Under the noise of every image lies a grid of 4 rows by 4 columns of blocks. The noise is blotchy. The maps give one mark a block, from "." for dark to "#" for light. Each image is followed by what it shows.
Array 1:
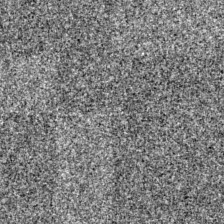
. . # #
# . . .
. # . .
. # . .
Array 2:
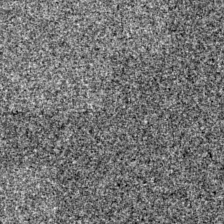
# # # .
# # . .
. . . .
# . . .
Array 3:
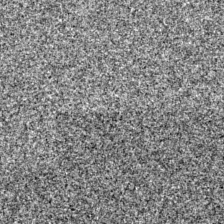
# # # #
# # # #
# . . .
. . . .
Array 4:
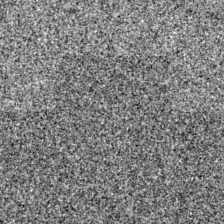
# # # #
# . . #
. . . .
. . . .
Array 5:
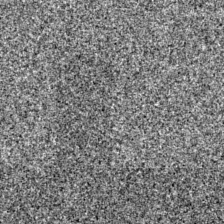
# # # #
# . # #
# . # #
. . . .
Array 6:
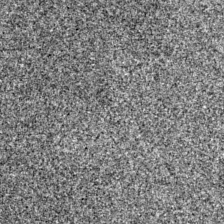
. . . #
. . # #
. # # #
. . # #
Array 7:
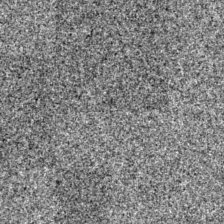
# . . #
. . . #
. # # #
# . # #
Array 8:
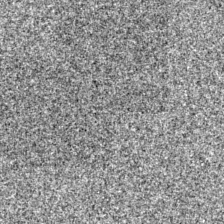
# . . #
. . . #
. . # #
# # # #
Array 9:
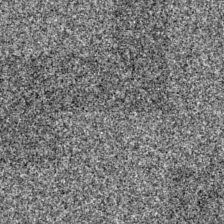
# # . #
. . . #
. # # #
# # # .
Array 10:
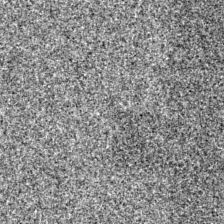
# # # .
# # # .
# # . .
# # # .
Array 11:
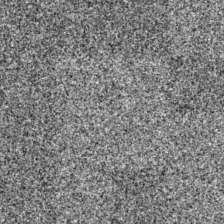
. . . #
. # # .
. # # #
. # . #
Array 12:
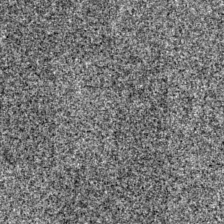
. . # #
. # . #
. # . #
# . . #
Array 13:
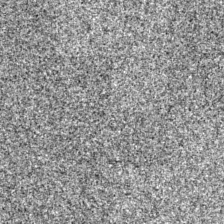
. # # .
. . # .
. . . #
. . # #
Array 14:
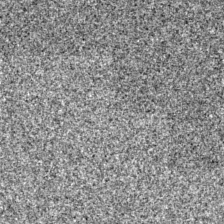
. . . .
# # . .
# # # .
# # # #
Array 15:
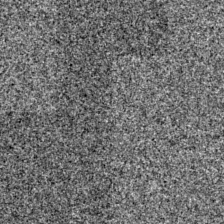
# . . #
# . # #
. . # #
. . # #
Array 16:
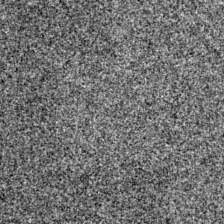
. . # #
. # # #
. # # #
. . . #
